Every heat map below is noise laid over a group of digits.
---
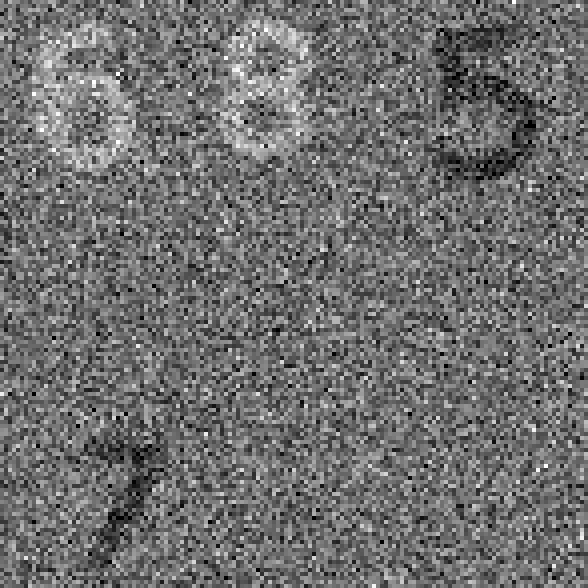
top left: light 6; top middle: light 8; top right: dark 5; bottom left: dark 7
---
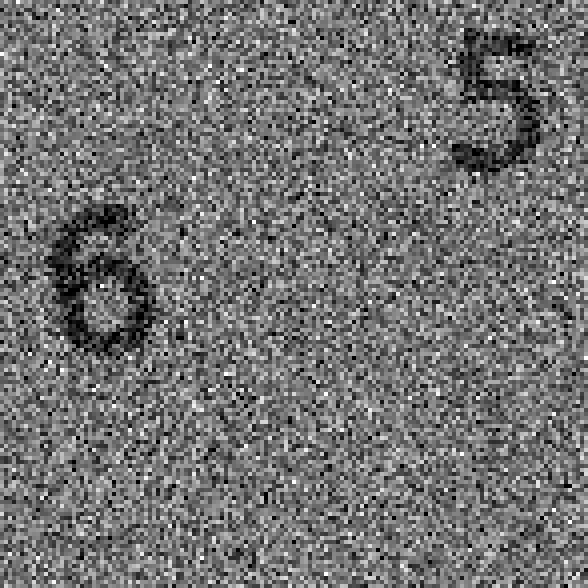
top right: dark 5; middle left: dark 6
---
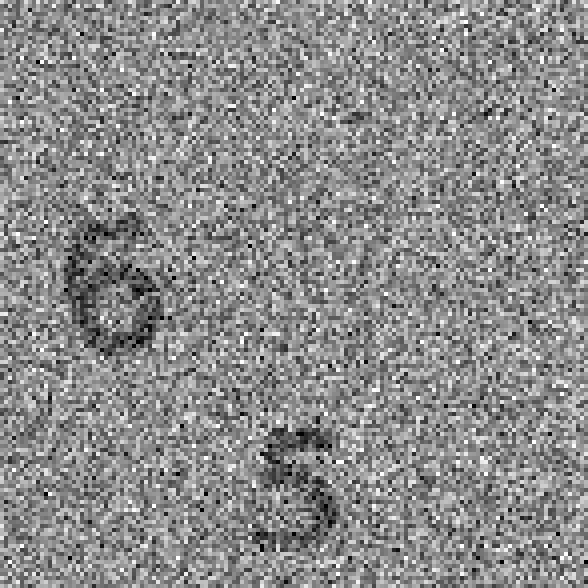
middle left: dark 6; bottom middle: dark 5
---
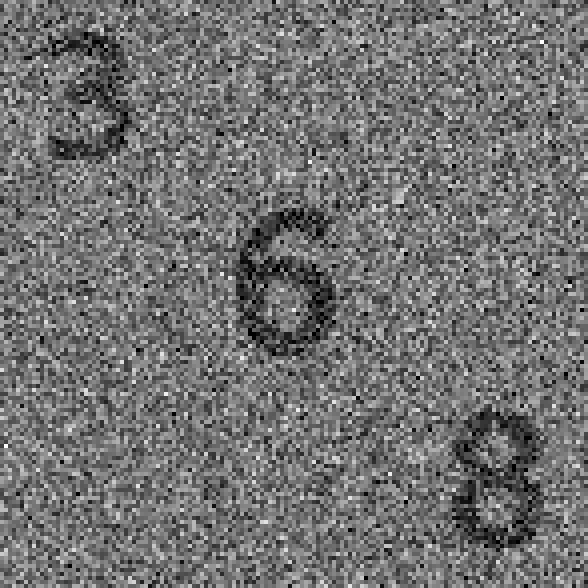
top left: dark 3; centre: dark 6; bottom right: dark 8
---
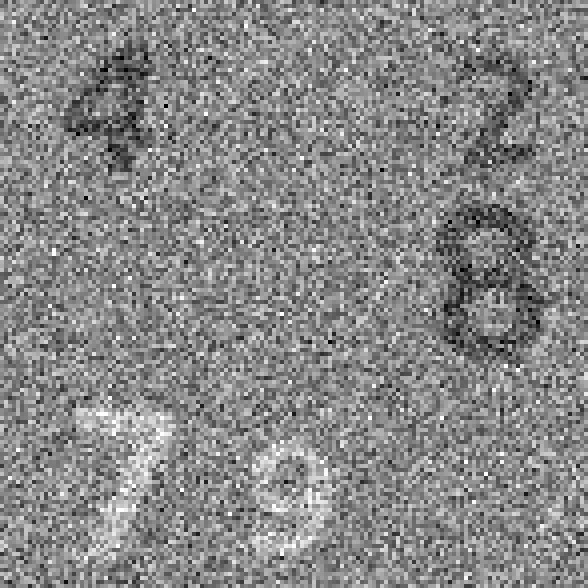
top left: dark 4; top right: dark 2; middle right: dark 8; bottom left: light 7; bottom middle: light 9
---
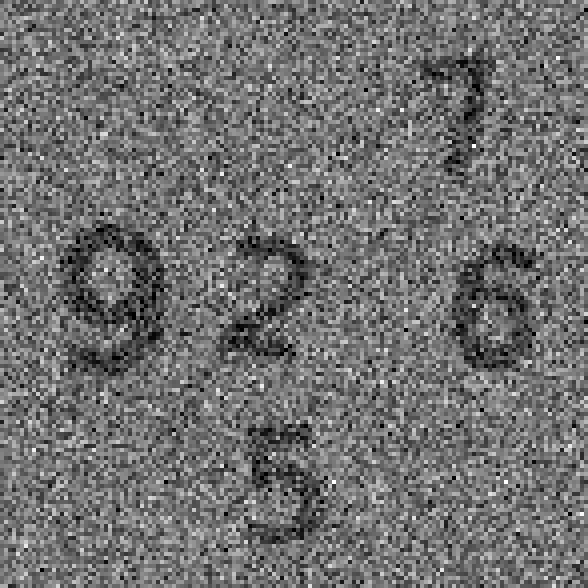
top right: dark 7; middle left: dark 9; centre: dark 2; middle right: dark 6; bottom middle: dark 5
